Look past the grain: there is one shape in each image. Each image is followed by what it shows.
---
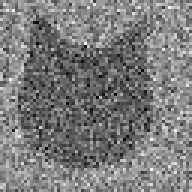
dark cat's head
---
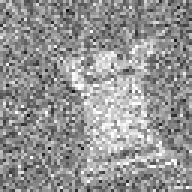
light chess rook
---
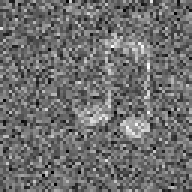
light pair of musical notes
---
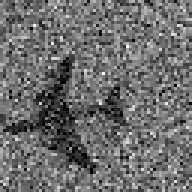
dark airplane
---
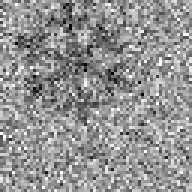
dark snowflake
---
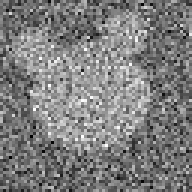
light bear's head
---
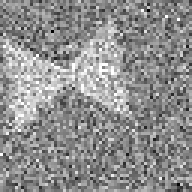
light bow tie
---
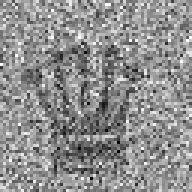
dark chess queen
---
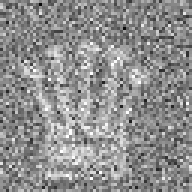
light chess queen
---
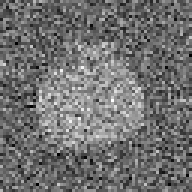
light apple
